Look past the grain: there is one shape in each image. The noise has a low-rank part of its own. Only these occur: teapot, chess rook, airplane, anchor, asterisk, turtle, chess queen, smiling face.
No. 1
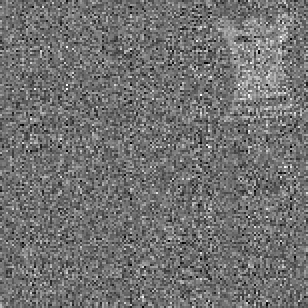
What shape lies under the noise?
chess rook
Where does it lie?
top right
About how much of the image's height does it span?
a third
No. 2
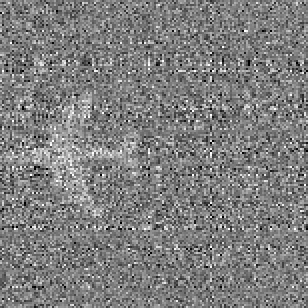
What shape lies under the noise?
airplane
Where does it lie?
middle left
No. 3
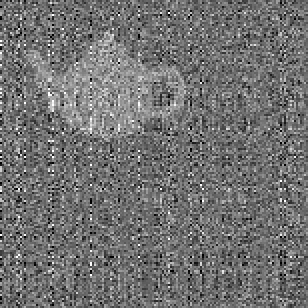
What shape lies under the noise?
teapot
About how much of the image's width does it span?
half
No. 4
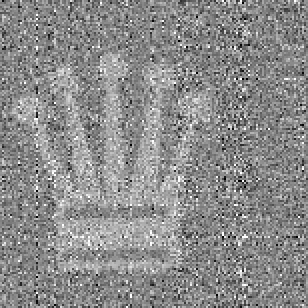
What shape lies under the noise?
chess queen
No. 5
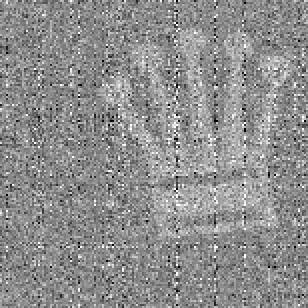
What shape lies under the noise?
chess queen
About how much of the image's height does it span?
two thirds
